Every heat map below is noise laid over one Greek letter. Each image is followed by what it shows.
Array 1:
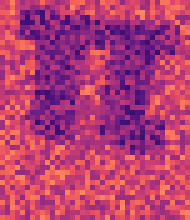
dark pi
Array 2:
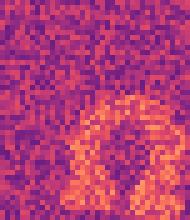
light omega
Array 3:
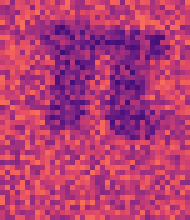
dark pi
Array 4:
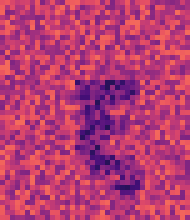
dark xi
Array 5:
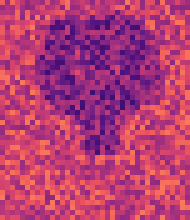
dark phi
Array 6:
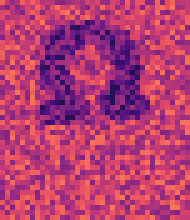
dark omega
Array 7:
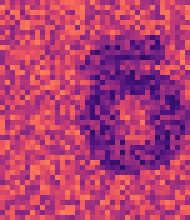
dark delta
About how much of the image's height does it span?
two thirds
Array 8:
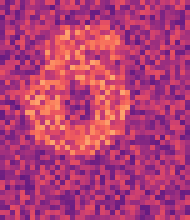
light delta
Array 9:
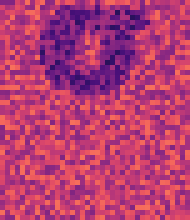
dark sigma
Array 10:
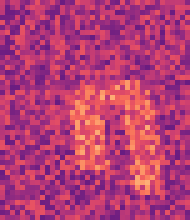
light eta
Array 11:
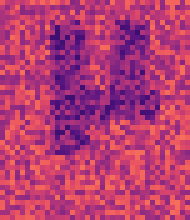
dark mu
